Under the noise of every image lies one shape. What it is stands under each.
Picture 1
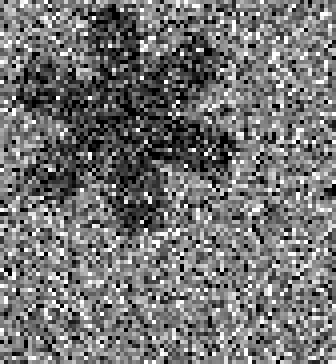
dark asterisk
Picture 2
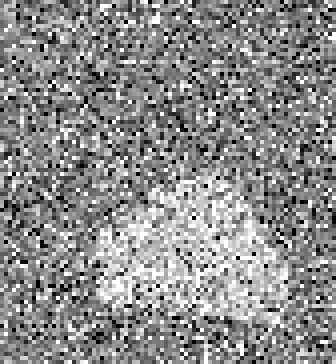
light cloud
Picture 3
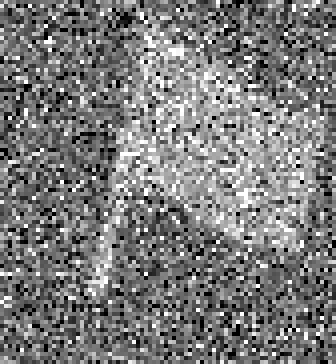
light flag
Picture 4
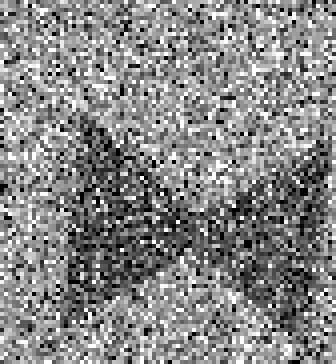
dark bow tie
